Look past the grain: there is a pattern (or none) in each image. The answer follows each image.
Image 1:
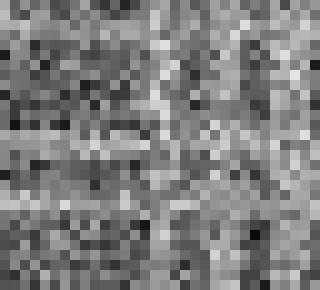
bands of rows crossing bands of columns
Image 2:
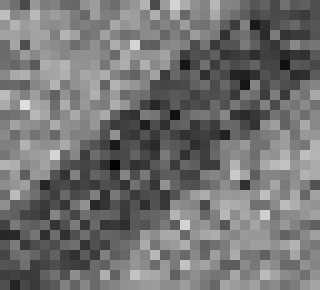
a diagonal band
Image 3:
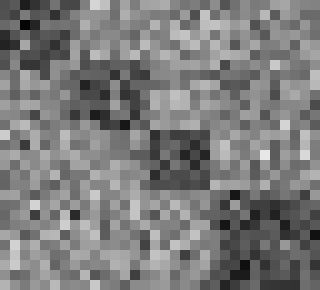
blocks along the diagonal
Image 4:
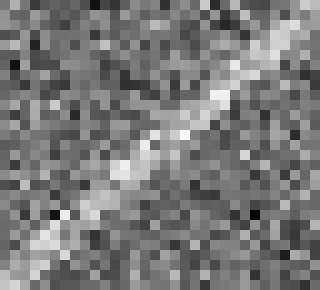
a diagonal band
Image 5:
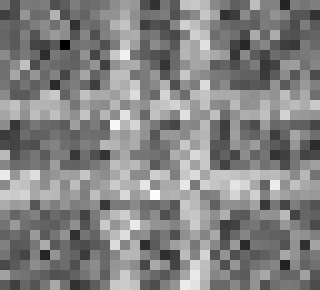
bands of rows crossing bands of columns
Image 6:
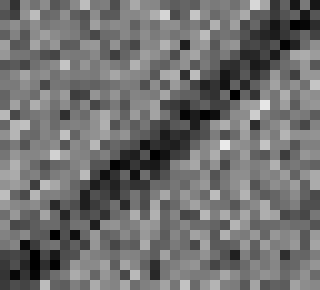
a diagonal band
